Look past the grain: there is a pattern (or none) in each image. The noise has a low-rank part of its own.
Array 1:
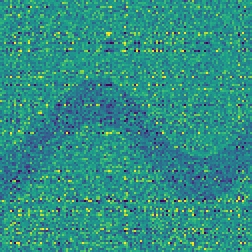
a wavy band
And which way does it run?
left to right
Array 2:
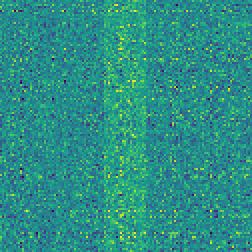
one vertical stripe
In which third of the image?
middle
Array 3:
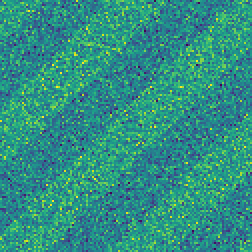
diagonal stripes
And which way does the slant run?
bottom left to top right
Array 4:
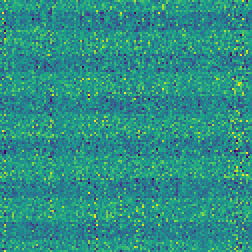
horizontal stripes
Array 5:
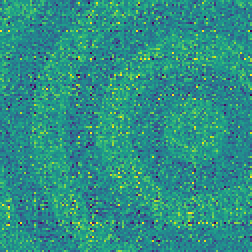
rings round one point
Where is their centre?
middle right
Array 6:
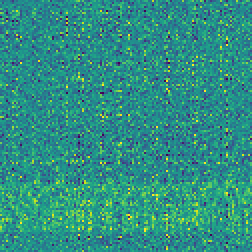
one horizontal stripe
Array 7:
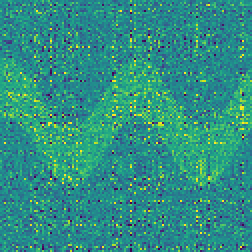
a wavy band
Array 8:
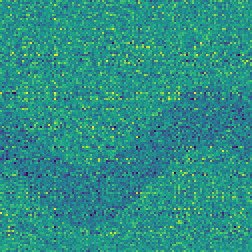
a wavy band
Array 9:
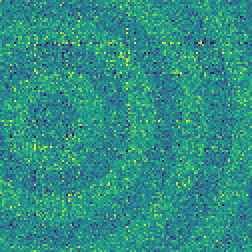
rings round one point
